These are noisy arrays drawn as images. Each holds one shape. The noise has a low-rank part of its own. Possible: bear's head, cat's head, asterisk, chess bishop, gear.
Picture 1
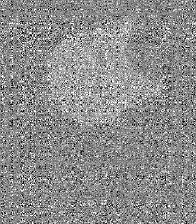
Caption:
light cat's head
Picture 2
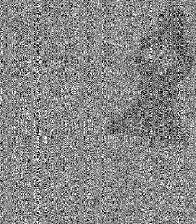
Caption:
dark chess bishop
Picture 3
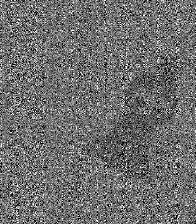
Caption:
dark chess bishop
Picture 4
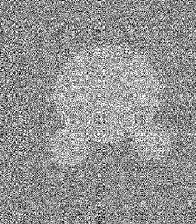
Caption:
light bear's head
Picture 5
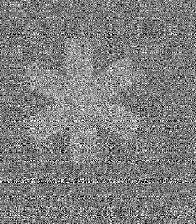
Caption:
light asterisk
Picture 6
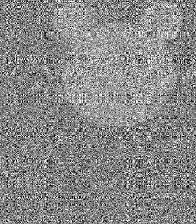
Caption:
light bear's head
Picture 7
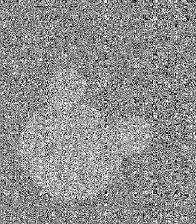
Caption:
light bear's head
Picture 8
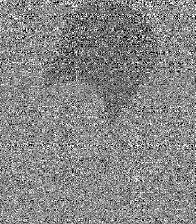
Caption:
dark cat's head
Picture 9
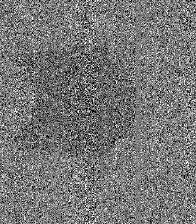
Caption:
dark cat's head
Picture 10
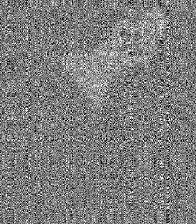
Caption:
light chess bishop
